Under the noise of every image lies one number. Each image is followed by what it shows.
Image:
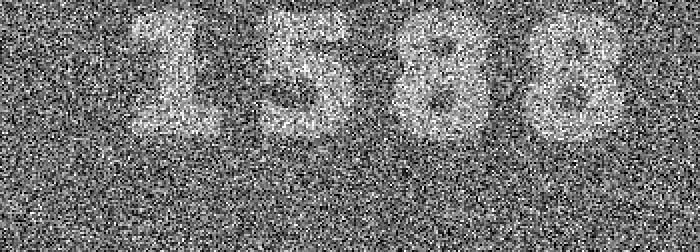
1588
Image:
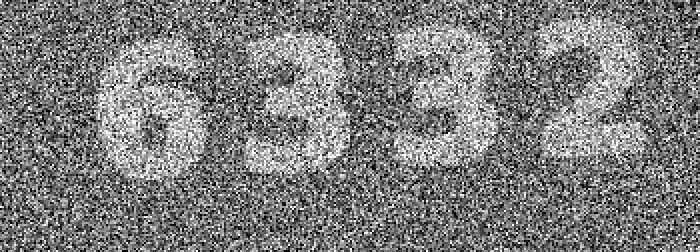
6332
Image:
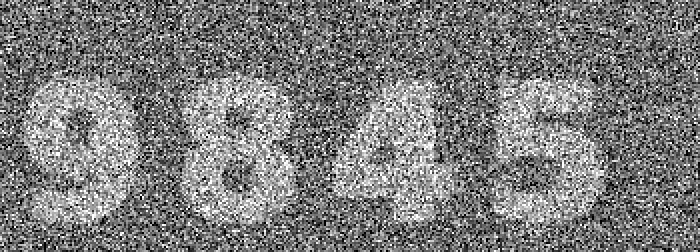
9845
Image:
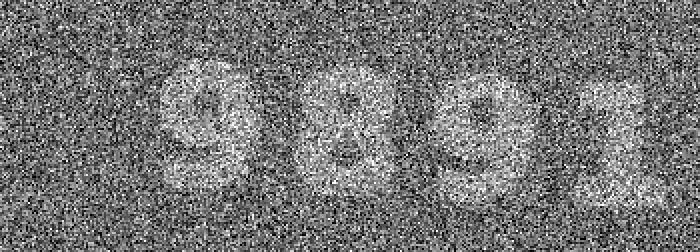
9891
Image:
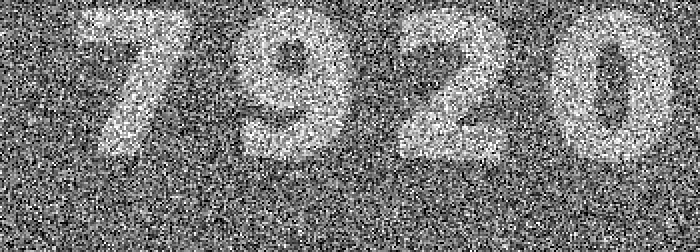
7920
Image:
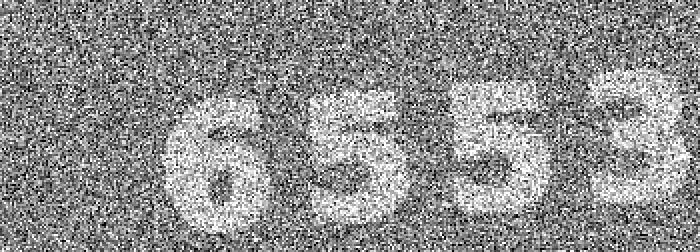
6553
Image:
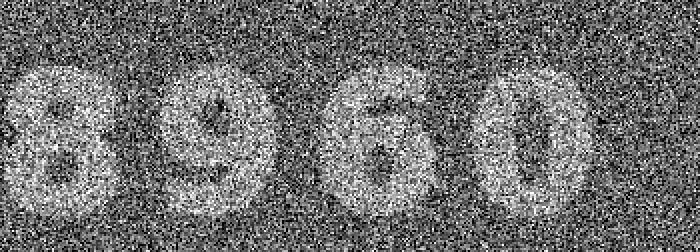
8960
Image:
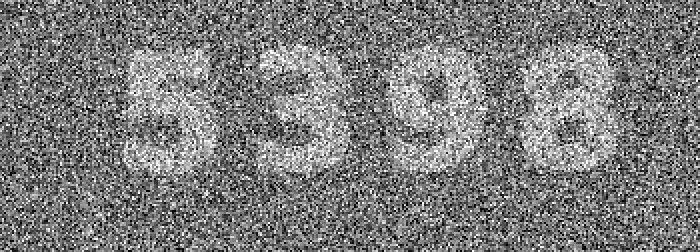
5398
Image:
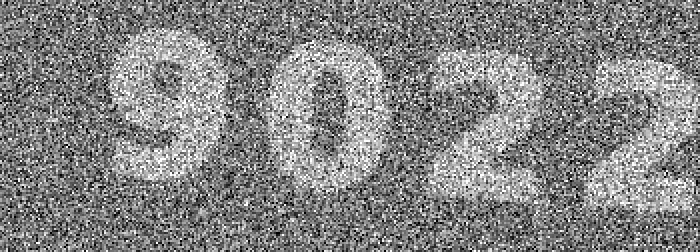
9022
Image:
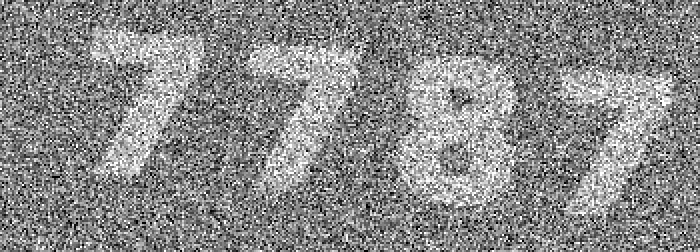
7787
